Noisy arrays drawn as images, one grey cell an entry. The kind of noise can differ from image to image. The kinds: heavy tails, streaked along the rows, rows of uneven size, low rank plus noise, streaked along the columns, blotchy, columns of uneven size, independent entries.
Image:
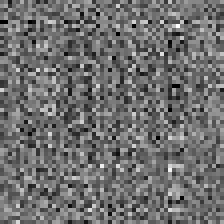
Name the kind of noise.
low rank plus noise
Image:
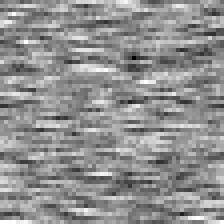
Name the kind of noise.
streaked along the rows
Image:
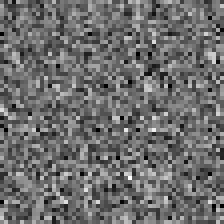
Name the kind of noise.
low rank plus noise
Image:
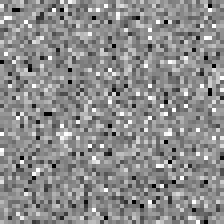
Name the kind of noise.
heavy tails
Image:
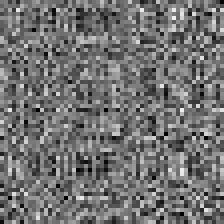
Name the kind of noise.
low rank plus noise
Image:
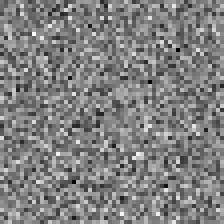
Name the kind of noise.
independent entries
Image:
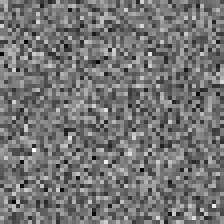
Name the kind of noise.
independent entries
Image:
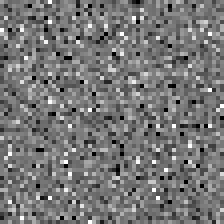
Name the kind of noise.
heavy tails
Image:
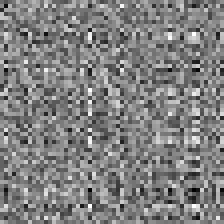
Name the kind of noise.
low rank plus noise
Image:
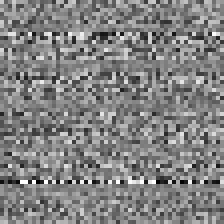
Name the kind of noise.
rows of uneven size
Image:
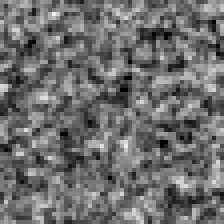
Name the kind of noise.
blotchy
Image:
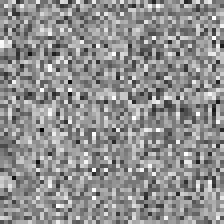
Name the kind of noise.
low rank plus noise
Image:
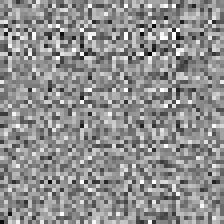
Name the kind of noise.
low rank plus noise
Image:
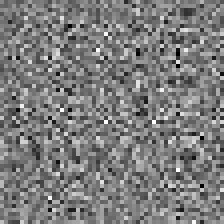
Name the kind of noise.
low rank plus noise
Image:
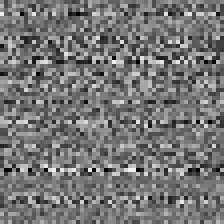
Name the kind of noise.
rows of uneven size
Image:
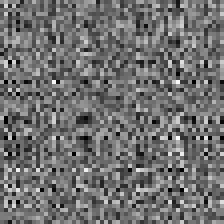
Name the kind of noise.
low rank plus noise
